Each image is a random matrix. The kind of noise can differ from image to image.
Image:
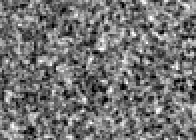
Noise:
blotchy
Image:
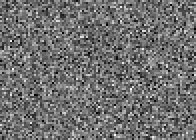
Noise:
independent entries
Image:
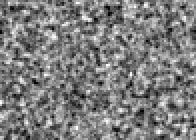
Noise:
blotchy
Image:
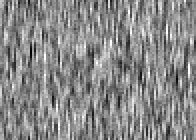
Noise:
streaked along the columns
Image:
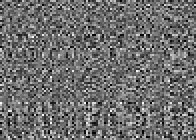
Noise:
low rank plus noise
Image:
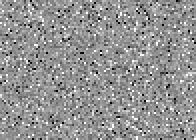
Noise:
heavy tails
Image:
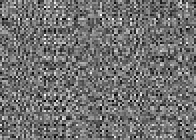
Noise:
low rank plus noise
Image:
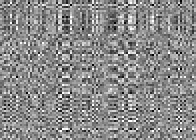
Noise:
low rank plus noise
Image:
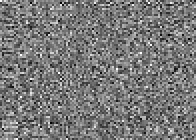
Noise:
low rank plus noise
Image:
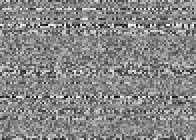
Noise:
rows of uneven size
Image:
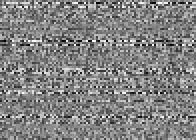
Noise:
rows of uneven size
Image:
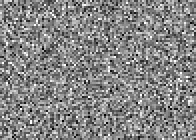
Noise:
independent entries
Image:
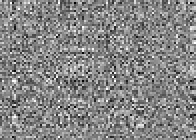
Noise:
low rank plus noise
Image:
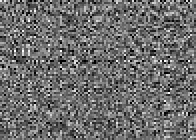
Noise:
low rank plus noise
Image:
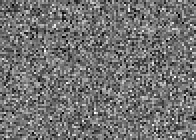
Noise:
independent entries
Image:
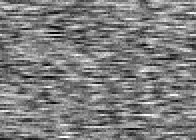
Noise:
streaked along the rows
